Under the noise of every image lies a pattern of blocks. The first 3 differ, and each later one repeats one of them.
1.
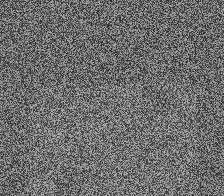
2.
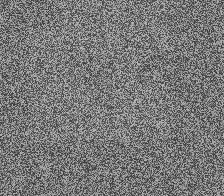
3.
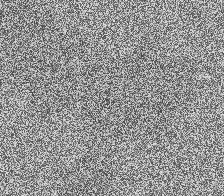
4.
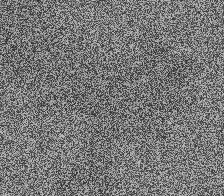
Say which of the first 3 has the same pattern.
3
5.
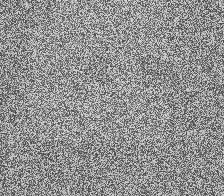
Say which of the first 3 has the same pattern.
2
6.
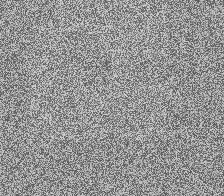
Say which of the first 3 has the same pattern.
2
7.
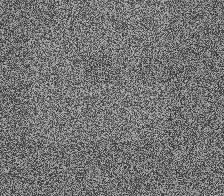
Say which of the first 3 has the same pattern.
2
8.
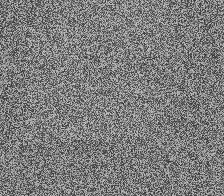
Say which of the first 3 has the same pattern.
2
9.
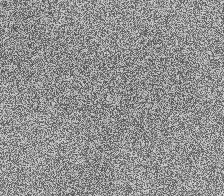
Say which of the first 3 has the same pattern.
3
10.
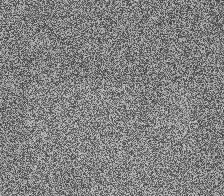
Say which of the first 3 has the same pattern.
1
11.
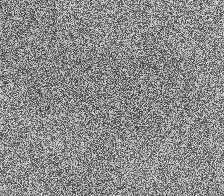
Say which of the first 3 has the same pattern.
3
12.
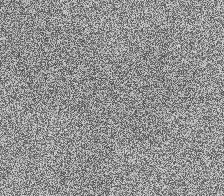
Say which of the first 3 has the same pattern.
3
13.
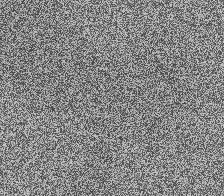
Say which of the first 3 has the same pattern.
3
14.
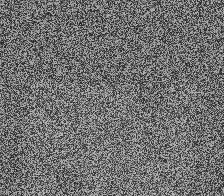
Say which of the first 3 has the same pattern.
1
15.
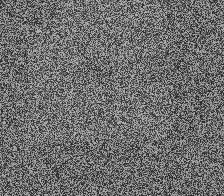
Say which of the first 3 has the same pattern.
2
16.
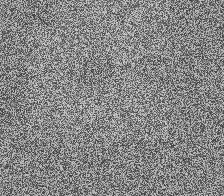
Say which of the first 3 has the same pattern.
2
